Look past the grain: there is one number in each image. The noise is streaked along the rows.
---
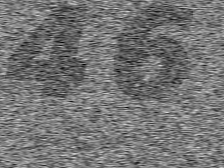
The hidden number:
46
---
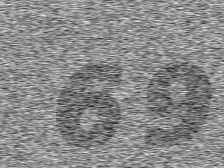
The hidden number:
69
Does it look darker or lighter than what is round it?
darker
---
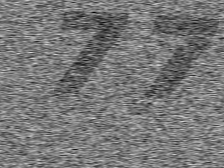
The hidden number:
77
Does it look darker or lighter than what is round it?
darker
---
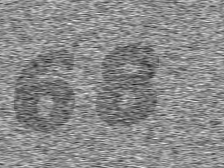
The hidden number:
68
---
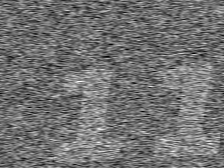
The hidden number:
11
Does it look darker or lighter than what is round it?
lighter
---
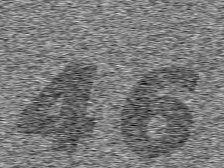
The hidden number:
46
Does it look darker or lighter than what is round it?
darker
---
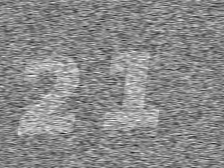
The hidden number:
21
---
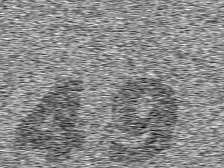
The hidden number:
49
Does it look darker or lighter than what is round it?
darker
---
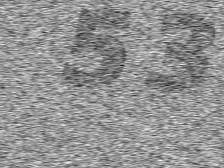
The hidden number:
53
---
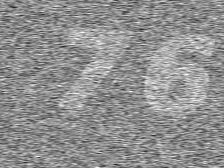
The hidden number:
76
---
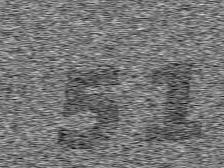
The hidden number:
51
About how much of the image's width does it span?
two thirds
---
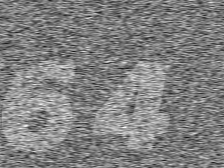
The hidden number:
64
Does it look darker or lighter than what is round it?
lighter
